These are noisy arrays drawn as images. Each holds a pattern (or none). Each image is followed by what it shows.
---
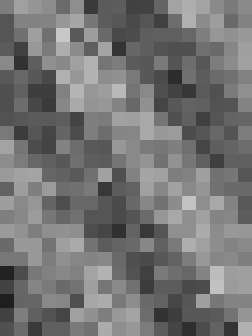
diagonal stripes
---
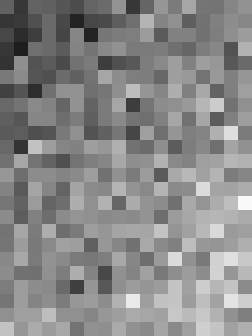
a smooth slope
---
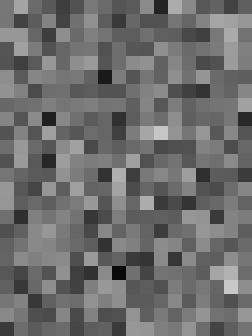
only noise
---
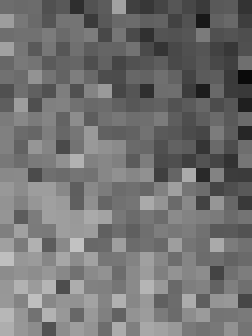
a smooth slope
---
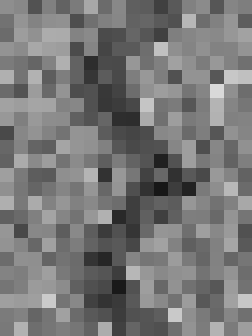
a wavy band
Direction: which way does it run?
top to bottom
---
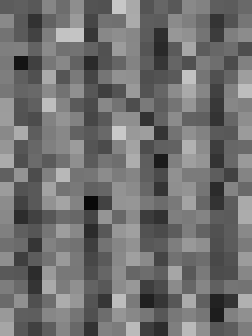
vertical stripes
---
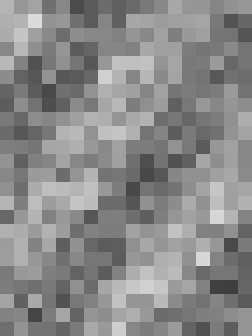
diagonal stripes
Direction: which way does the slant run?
bottom left to top right
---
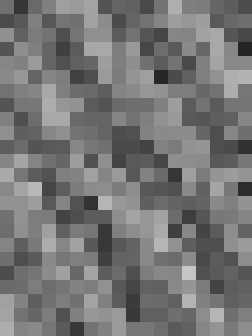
diagonal stripes
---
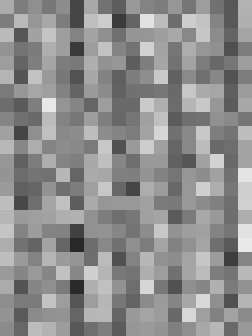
vertical stripes
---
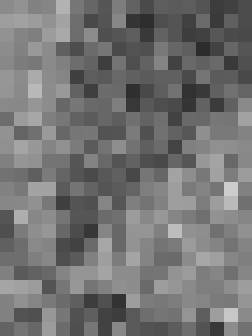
spokes from one point
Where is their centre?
bottom left
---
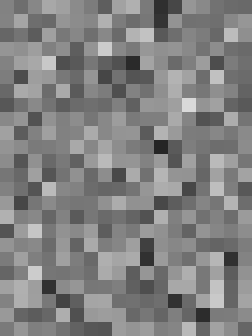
only noise
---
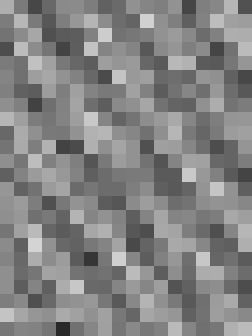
diagonal stripes
